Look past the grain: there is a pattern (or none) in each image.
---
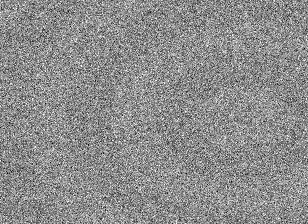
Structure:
rings round one point
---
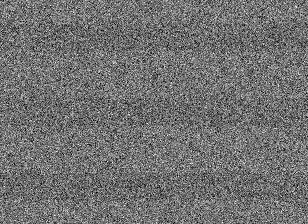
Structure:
horizontal stripes
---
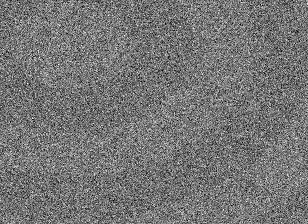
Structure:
rings round one point
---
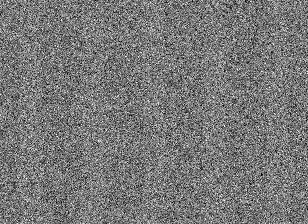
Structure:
vertical stripes
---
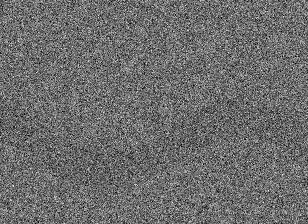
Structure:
a wavy band
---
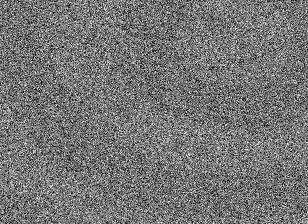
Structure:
rings round one point
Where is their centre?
top right
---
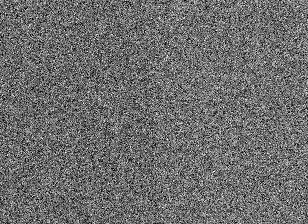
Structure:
a sharp edge
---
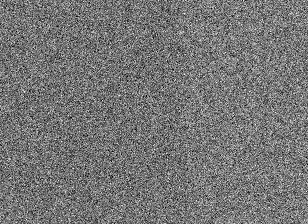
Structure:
a sharp edge
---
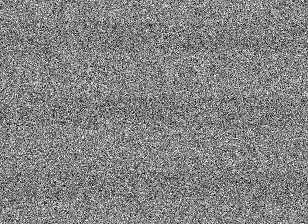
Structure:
horizontal stripes
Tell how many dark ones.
3
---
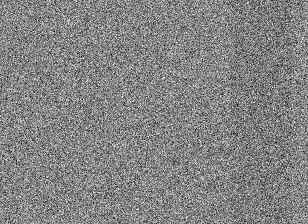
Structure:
one vertical stripe
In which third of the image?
right
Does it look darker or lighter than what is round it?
darker
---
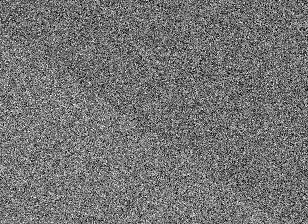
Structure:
a sharp edge
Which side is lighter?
bottom left
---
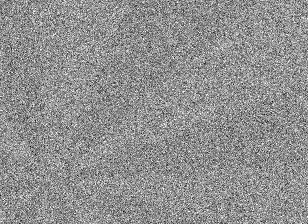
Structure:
spokes from one point
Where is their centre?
bottom left
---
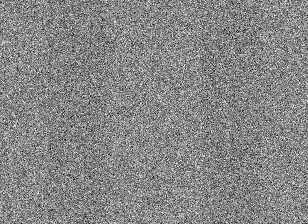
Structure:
vertical stripes
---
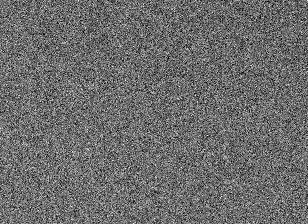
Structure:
a smooth slope
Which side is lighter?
bottom left
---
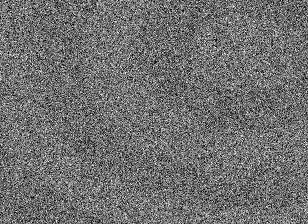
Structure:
rings round one point
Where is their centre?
top right
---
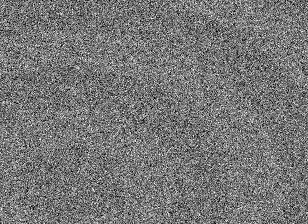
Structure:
rings round one point
